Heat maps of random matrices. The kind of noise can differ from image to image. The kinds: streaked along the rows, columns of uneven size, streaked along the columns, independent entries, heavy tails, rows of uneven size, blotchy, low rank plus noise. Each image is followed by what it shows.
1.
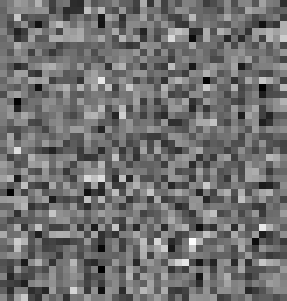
low rank plus noise
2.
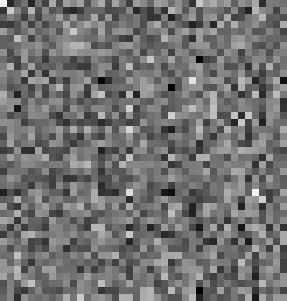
low rank plus noise
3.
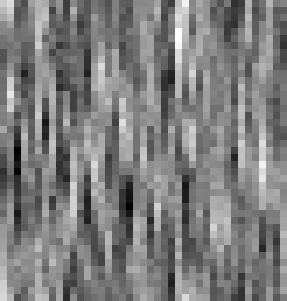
streaked along the columns
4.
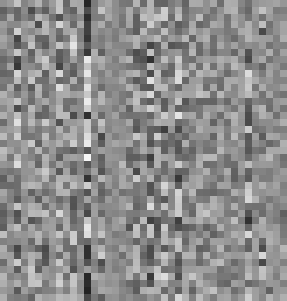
columns of uneven size
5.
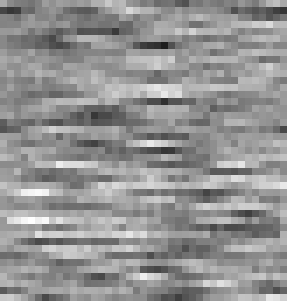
streaked along the rows
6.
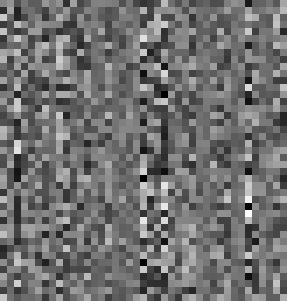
columns of uneven size
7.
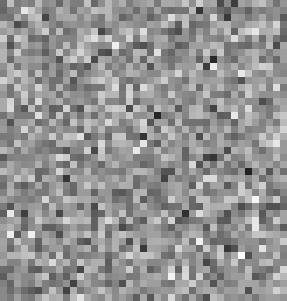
independent entries
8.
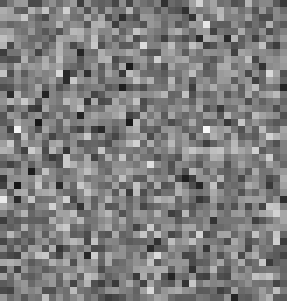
independent entries
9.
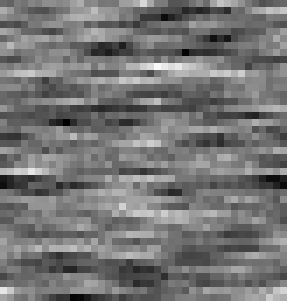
streaked along the rows
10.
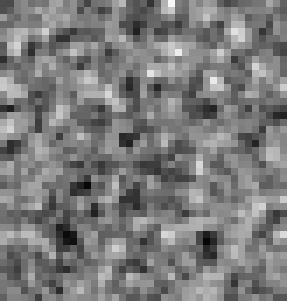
blotchy
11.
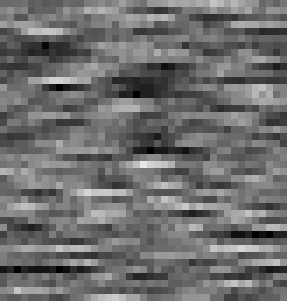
streaked along the rows
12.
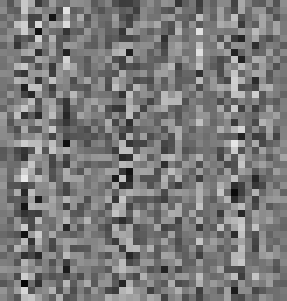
columns of uneven size
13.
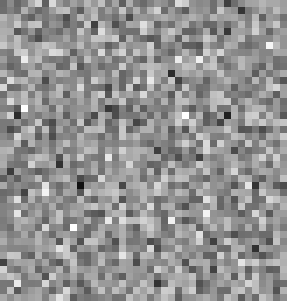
independent entries
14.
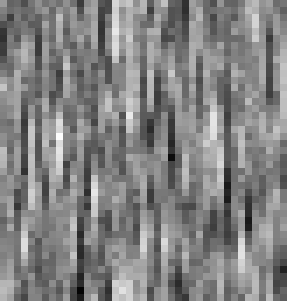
streaked along the columns
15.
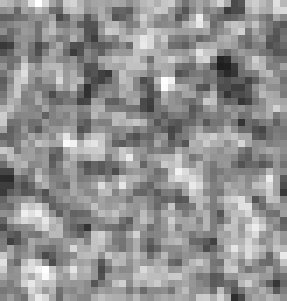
blotchy
